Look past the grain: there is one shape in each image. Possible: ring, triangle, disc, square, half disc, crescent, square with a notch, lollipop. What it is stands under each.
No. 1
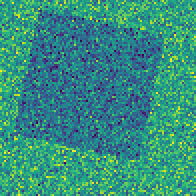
square
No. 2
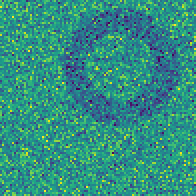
ring
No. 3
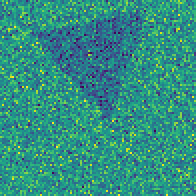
triangle
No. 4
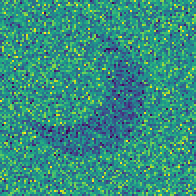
crescent
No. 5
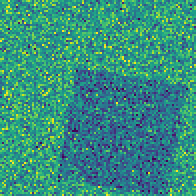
square
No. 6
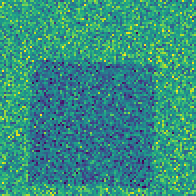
square
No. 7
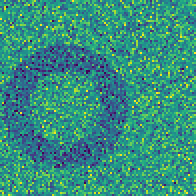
ring
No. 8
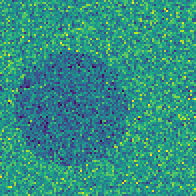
disc
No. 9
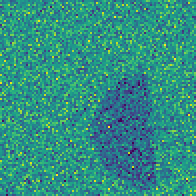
half disc
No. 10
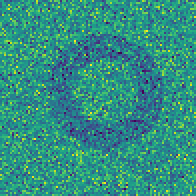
ring
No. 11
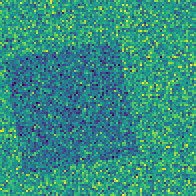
square
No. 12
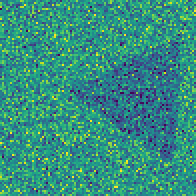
triangle
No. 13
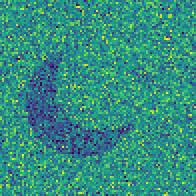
crescent
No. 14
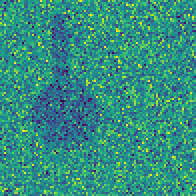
lollipop
